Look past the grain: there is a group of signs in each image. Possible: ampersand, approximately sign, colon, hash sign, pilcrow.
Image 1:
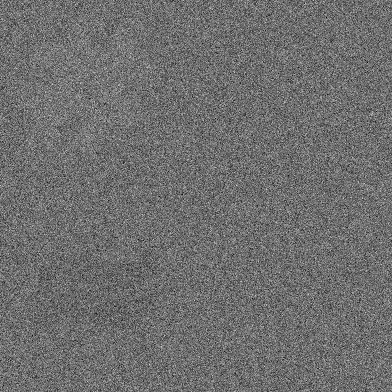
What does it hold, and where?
top left: light hash sign; bottom left: dark approximately sign
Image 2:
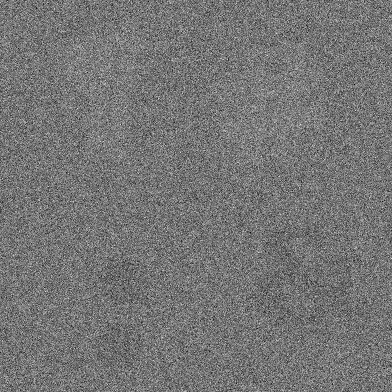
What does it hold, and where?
top left: light pilcrow; top right: light hash sign; bottom left: dark colon; bottom right: dark ampersand
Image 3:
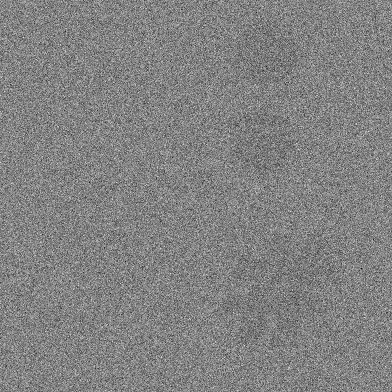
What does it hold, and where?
top right: dark colon; bottom right: dark hash sign
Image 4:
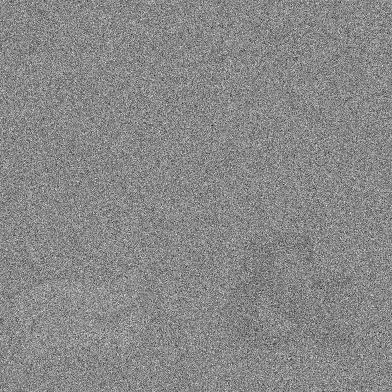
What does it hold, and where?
bottom left: light approximately sign; bottom right: dark ampersand
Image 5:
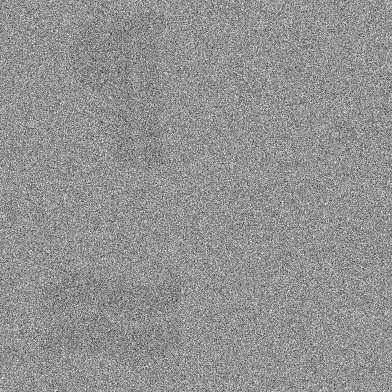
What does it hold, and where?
top left: dark pilcrow; bottom left: dark approximately sign
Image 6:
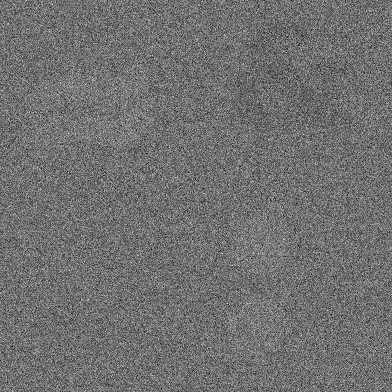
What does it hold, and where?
top left: light approximately sign; top right: dark ampersand; bottom right: light colon
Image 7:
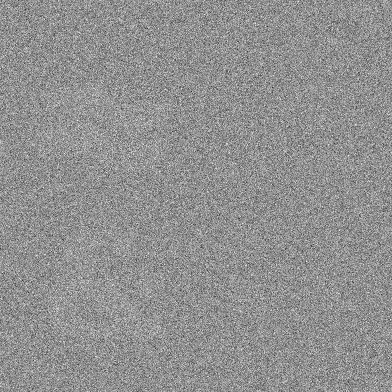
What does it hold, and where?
top left: light approximately sign; bottom left: light ampersand
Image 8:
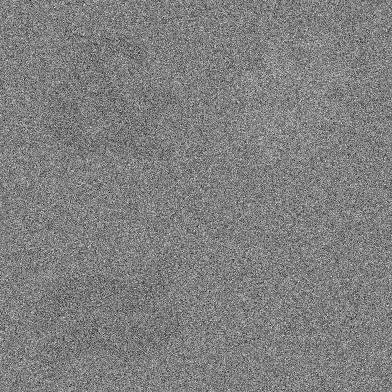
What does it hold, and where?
top left: dark ampersand; top right: light hash sign; bottom left: dark approximately sign
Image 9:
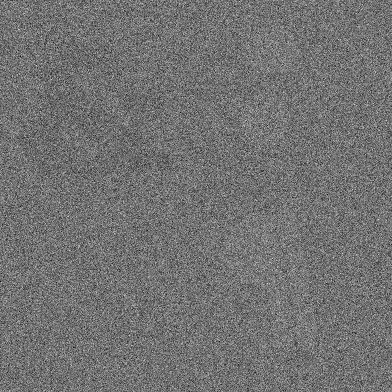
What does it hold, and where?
top left: dark ampersand; top right: light colon; bottom right: light pilcrow
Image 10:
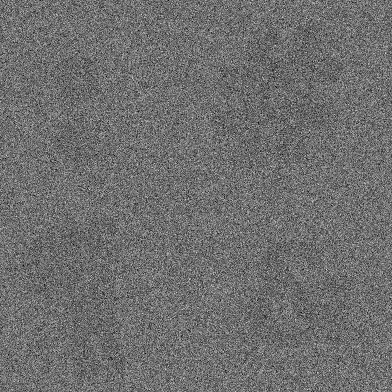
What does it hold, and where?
top left: dark colon; top right: dark hash sign; bottom left: dark pilcrow; bottom right: dark ampersand
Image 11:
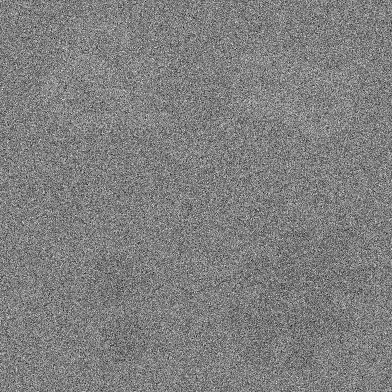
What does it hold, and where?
top left: light ampersand; top right: light approximately sign; bottom left: dark colon; bottom right: dark hash sign
